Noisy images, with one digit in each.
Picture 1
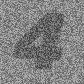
dark 4
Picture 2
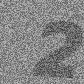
dark 2
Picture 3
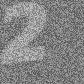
light 2
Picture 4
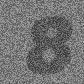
dark 8
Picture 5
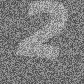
light 2
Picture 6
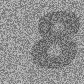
dark 8
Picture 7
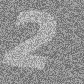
light 2
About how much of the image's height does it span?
two thirds
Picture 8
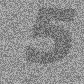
dark 5
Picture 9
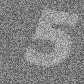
light 5
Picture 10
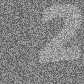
light 2
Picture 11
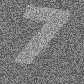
light 7
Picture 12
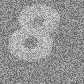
light 8
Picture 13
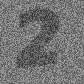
dark 2
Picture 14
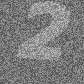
light 2
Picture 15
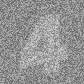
light 4
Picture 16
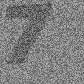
dark 7
